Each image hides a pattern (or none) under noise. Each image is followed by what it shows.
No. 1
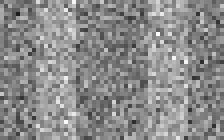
vertical stripes
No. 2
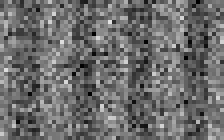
vertical stripes
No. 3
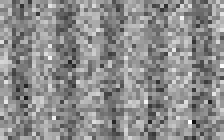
vertical stripes
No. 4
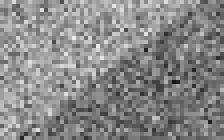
a sharp edge
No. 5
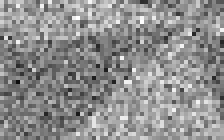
spokes from one point
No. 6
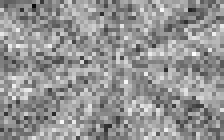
spokes from one point
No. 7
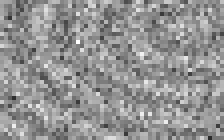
rings round one point
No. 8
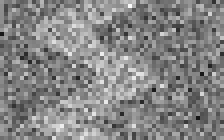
a wavy band
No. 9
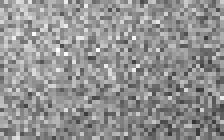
a smooth slope
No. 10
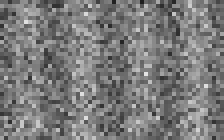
vertical stripes
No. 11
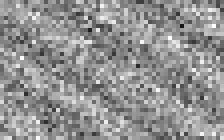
diagonal stripes
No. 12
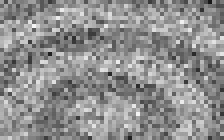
rings round one point
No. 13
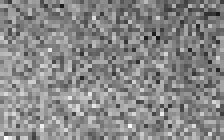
a smooth slope
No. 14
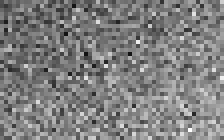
a smooth slope
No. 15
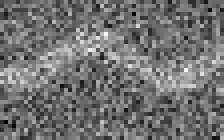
a wavy band
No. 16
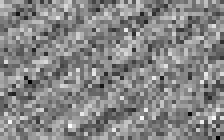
diagonal stripes
